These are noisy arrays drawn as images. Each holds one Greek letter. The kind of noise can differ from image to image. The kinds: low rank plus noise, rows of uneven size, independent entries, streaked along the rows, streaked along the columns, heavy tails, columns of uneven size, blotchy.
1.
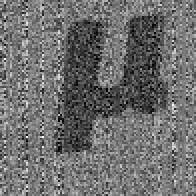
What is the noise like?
columns of uneven size
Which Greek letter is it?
mu
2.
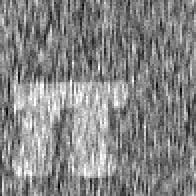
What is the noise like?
streaked along the columns
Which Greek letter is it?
pi
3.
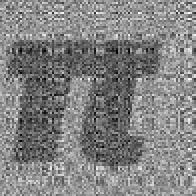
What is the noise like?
low rank plus noise
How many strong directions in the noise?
one
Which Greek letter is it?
pi
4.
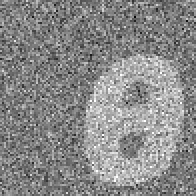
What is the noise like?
independent entries
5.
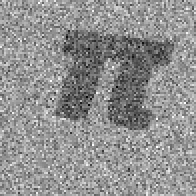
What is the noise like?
independent entries
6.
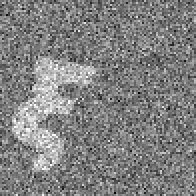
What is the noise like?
independent entries
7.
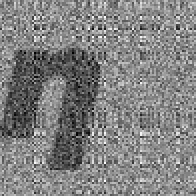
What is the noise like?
low rank plus noise
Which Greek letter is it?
eta
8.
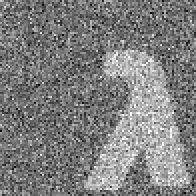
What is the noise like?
independent entries
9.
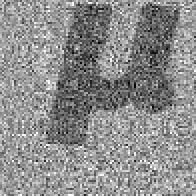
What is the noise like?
low rank plus noise
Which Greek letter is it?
mu
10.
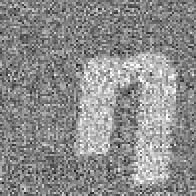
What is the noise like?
low rank plus noise
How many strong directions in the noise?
five to eight
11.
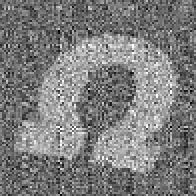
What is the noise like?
low rank plus noise
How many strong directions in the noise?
three or four
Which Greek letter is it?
omega
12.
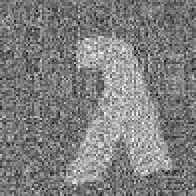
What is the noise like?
low rank plus noise
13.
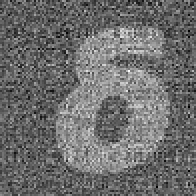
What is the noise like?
low rank plus noise
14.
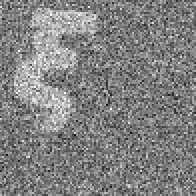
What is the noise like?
independent entries
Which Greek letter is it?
xi
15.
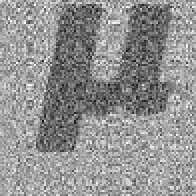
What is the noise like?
low rank plus noise
